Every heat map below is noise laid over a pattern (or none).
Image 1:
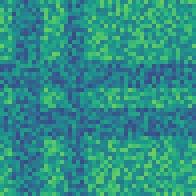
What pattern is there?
bands of rows crossing bands of columns
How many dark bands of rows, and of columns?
2 and 2
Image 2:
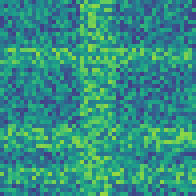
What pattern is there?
bands of rows crossing bands of columns
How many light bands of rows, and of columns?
3 and 1
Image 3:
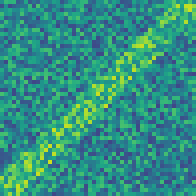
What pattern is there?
a diagonal band
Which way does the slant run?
bottom left to top right
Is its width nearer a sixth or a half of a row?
a sixth
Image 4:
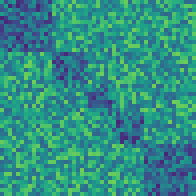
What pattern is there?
blocks along the diagonal
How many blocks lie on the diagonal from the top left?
5
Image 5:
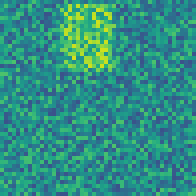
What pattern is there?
one block
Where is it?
top middle
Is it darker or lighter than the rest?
lighter
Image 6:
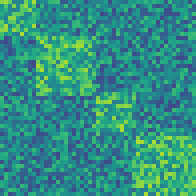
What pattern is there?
blocks along the diagonal
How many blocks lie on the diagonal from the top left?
4
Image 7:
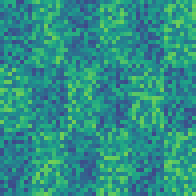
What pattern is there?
a checkerboard
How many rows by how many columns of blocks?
3 by 6
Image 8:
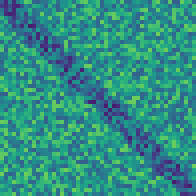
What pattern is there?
a diagonal band
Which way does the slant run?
top left to bottom right
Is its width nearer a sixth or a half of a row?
a sixth
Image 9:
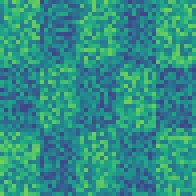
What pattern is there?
a checkerboard
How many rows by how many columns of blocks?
3 by 5
